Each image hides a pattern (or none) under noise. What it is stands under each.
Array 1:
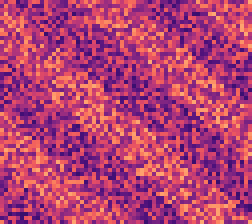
diagonal stripes
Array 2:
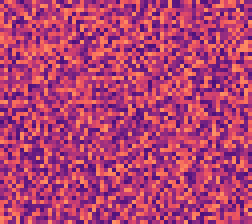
only noise
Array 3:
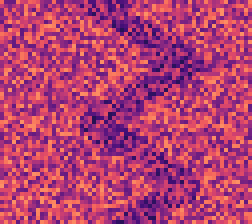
a wavy band
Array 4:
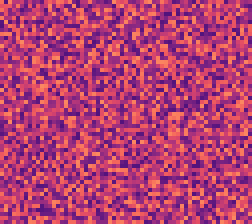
only noise
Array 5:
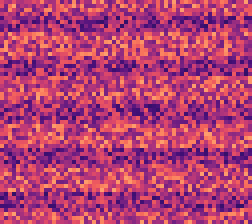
horizontal stripes
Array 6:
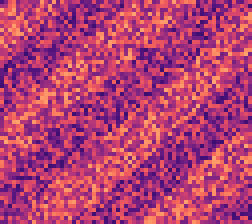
diagonal stripes
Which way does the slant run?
bottom left to top right
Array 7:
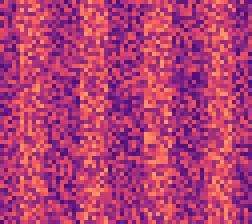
vertical stripes
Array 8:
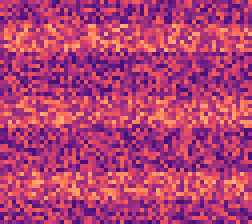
horizontal stripes
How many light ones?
3
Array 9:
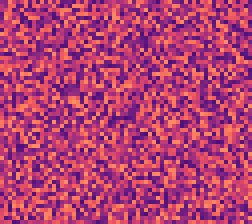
only noise
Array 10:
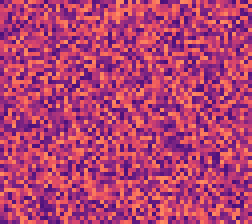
only noise
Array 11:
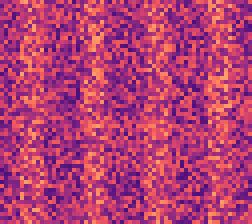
vertical stripes
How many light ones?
4
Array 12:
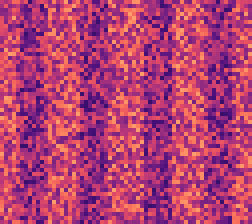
vertical stripes
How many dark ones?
4
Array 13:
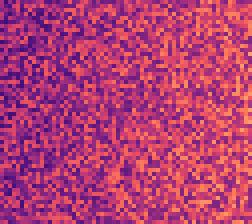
a smooth slope
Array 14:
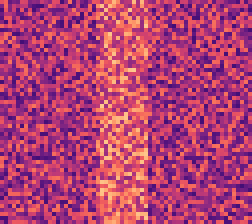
one vertical stripe
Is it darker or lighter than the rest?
lighter
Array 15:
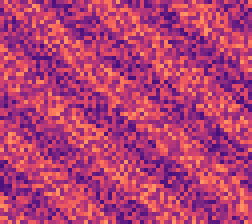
diagonal stripes
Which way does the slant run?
top left to bottom right
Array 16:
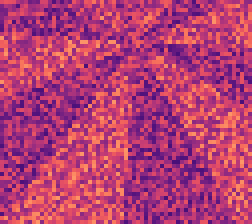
spokes from one point
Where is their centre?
top middle
